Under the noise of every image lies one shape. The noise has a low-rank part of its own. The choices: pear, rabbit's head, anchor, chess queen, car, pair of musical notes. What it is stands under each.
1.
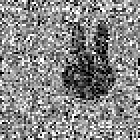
dark rabbit's head
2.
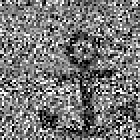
dark anchor
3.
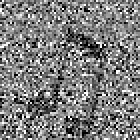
dark pair of musical notes
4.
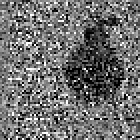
dark pear
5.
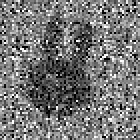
dark rabbit's head
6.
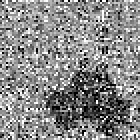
dark car
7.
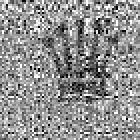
dark chess queen
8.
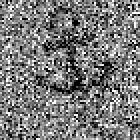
dark anchor
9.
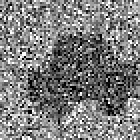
dark car
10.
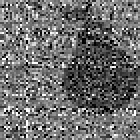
dark pear
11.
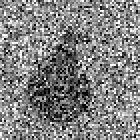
dark pear
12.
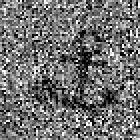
dark anchor
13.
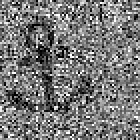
dark anchor
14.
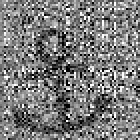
dark anchor
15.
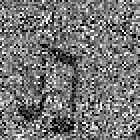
dark pair of musical notes
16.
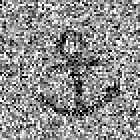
dark anchor
